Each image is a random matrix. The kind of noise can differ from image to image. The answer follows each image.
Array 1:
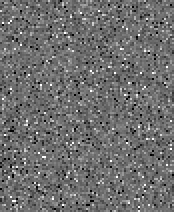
heavy tails
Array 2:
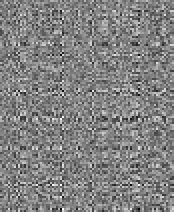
low rank plus noise
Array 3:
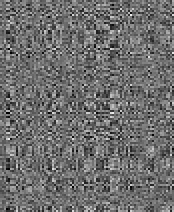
low rank plus noise
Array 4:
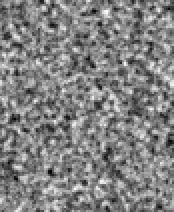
blotchy
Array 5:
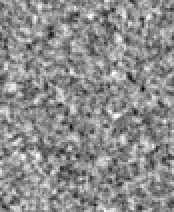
blotchy
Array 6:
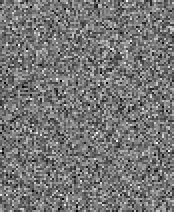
independent entries
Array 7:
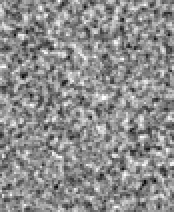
blotchy
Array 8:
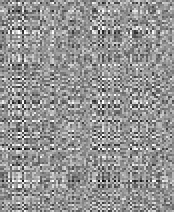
low rank plus noise
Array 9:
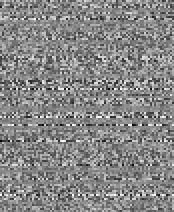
rows of uneven size
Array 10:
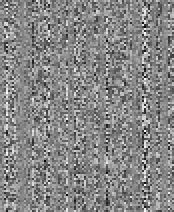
columns of uneven size
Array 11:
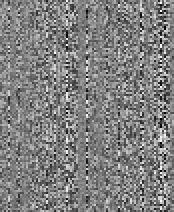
columns of uneven size
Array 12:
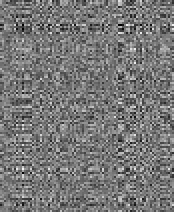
low rank plus noise
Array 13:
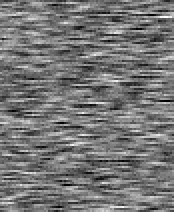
streaked along the rows
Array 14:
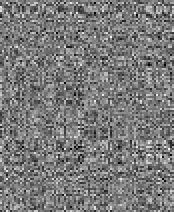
low rank plus noise
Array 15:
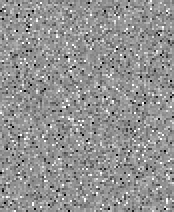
heavy tails
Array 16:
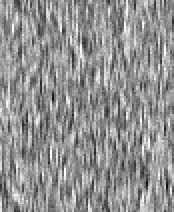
streaked along the columns
